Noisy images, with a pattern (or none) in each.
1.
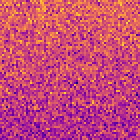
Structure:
a smooth slope
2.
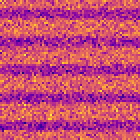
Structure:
horizontal stripes
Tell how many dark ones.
5
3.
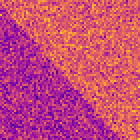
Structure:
a sharp edge
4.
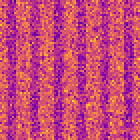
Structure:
vertical stripes
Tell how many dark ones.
6
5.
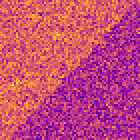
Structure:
a sharp edge
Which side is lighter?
top left
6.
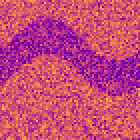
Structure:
a wavy band
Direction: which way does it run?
left to right
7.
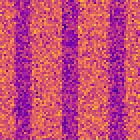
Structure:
vertical stripes
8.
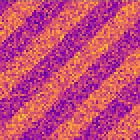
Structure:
diagonal stripes
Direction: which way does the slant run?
bottom left to top right
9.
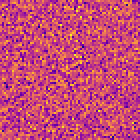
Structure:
only noise
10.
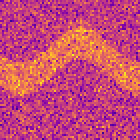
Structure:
a wavy band
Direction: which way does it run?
left to right
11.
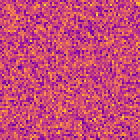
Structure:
only noise
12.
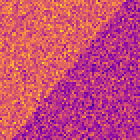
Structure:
a sharp edge
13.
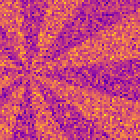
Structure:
spokes from one point
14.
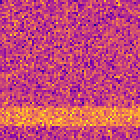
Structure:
one horizontal stripe
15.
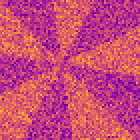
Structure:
spokes from one point
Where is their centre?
centre
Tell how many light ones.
5
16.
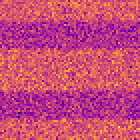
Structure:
horizontal stripes
